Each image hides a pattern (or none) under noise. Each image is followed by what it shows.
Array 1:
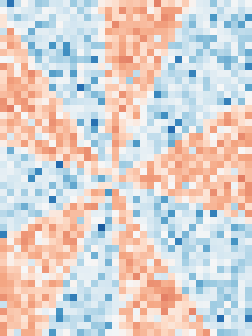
spokes from one point
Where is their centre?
centre
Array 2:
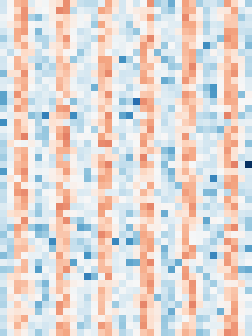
vertical stripes
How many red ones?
6
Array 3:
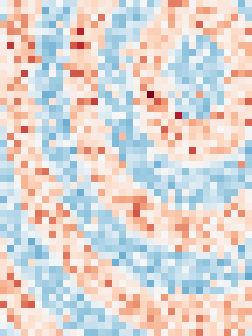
rings round one point
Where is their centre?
top right
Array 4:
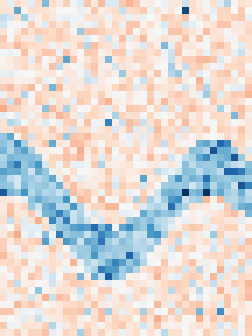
a wavy band
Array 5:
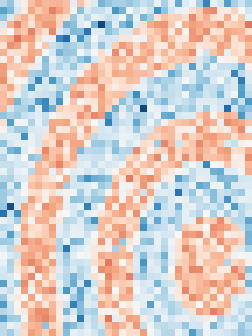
rings round one point
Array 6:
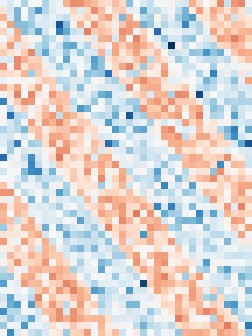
diagonal stripes
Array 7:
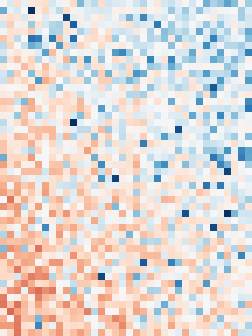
a smooth slope
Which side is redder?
bottom left
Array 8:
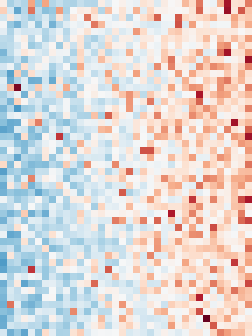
a smooth slope
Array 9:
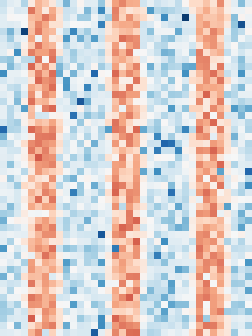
vertical stripes
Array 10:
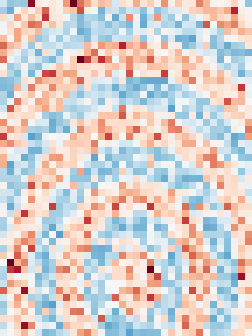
rings round one point
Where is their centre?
bottom middle
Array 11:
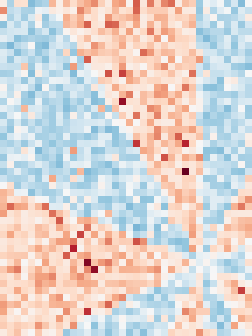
spokes from one point
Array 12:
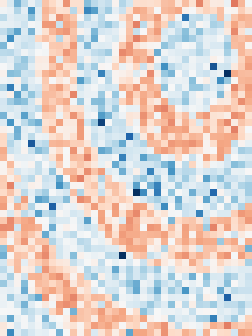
rings round one point
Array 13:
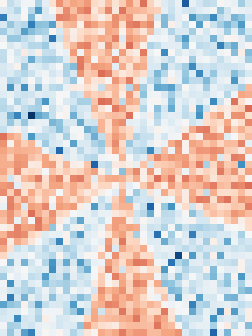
spokes from one point
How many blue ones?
4
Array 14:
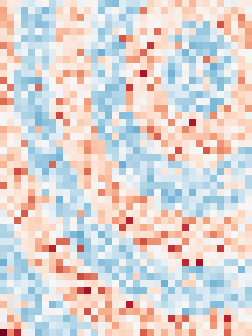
rings round one point
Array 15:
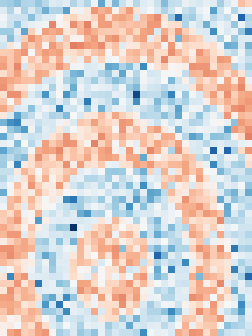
rings round one point
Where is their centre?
bottom middle
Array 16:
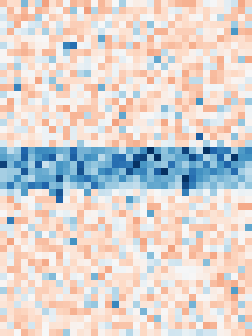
one horizontal stripe
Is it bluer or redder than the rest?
bluer
